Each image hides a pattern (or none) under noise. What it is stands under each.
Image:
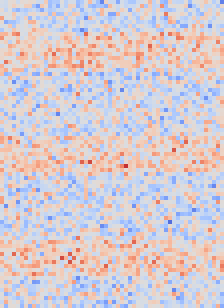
horizontal stripes
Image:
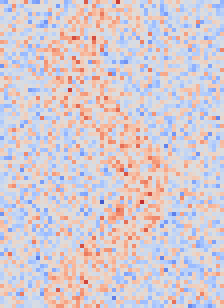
a wavy band
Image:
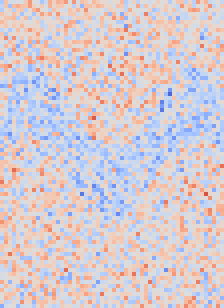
a wavy band
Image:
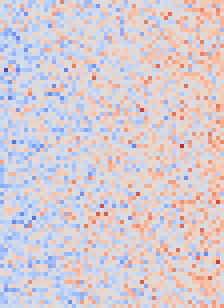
a smooth slope
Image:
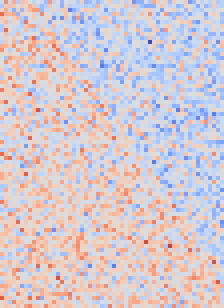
a sharp edge
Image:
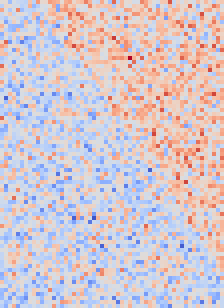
a sharp edge
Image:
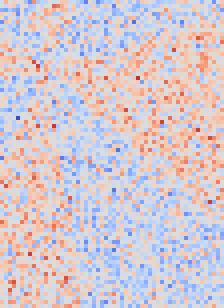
spokes from one point
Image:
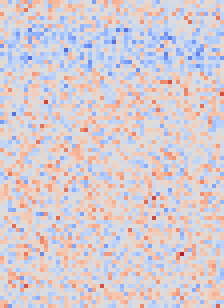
one horizontal stripe
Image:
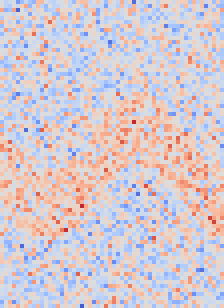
a wavy band
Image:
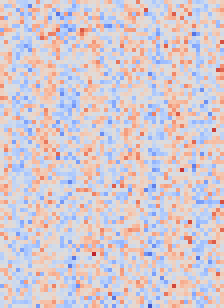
vertical stripes
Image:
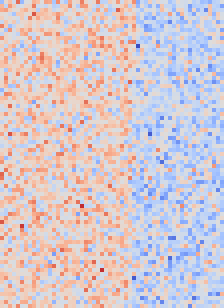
a sharp edge
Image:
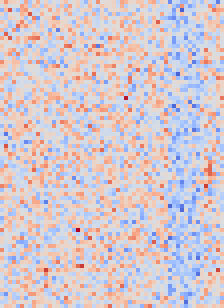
one vertical stripe
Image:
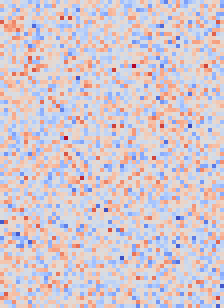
only noise
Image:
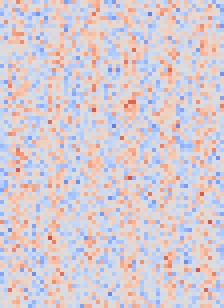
vertical stripes
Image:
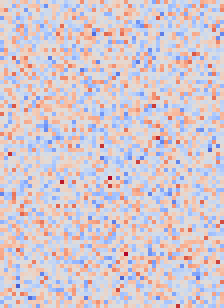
only noise
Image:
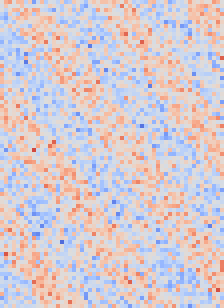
diagonal stripes
